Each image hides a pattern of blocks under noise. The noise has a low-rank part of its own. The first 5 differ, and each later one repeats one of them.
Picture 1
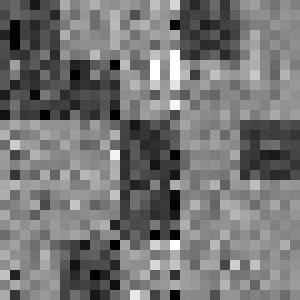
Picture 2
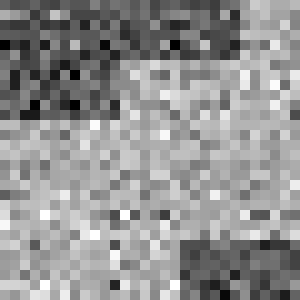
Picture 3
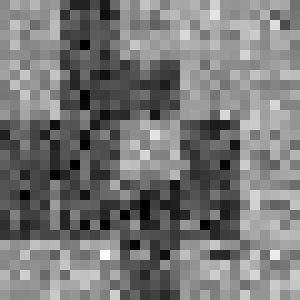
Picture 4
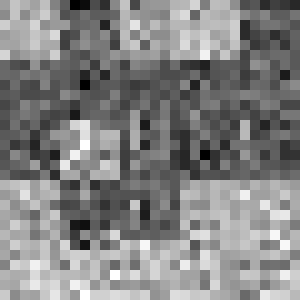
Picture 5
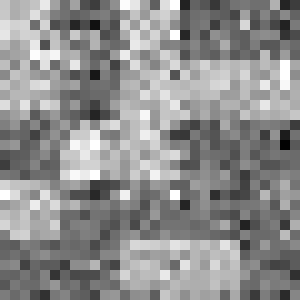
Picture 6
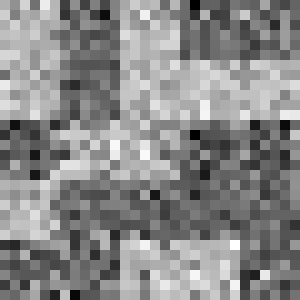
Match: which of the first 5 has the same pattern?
5
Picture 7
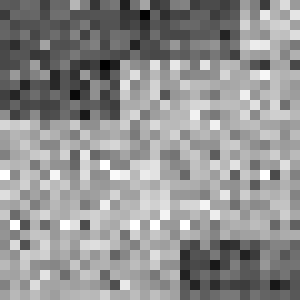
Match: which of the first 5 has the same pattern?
2
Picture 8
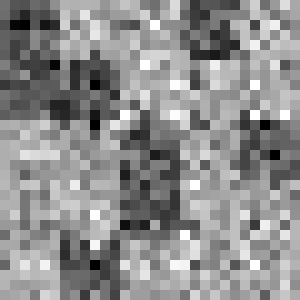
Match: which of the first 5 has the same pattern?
1
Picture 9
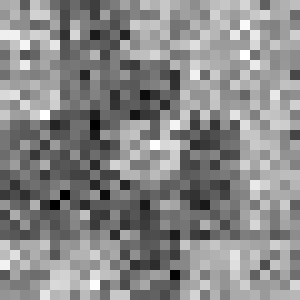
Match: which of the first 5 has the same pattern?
3
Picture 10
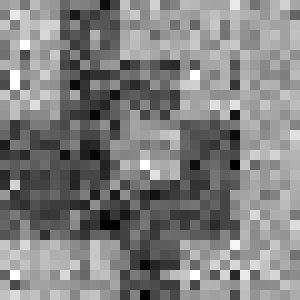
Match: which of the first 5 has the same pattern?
3
